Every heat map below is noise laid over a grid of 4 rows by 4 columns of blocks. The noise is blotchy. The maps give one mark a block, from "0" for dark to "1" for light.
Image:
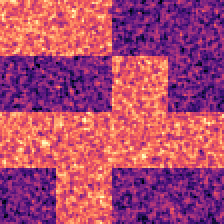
1100
0010
1111
0100
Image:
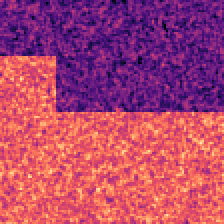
0000
1000
1111
1111
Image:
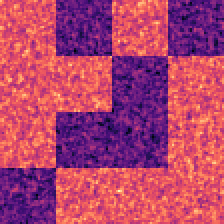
1010
1101
1001
0111
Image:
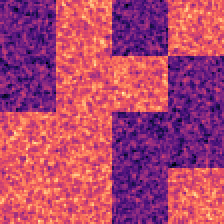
0101
0110
1100
1101
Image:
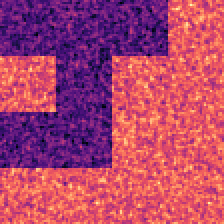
0001
1011
0011
1111
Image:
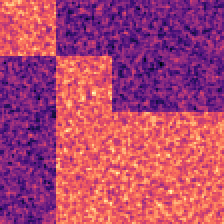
1000
0100
0111
0111
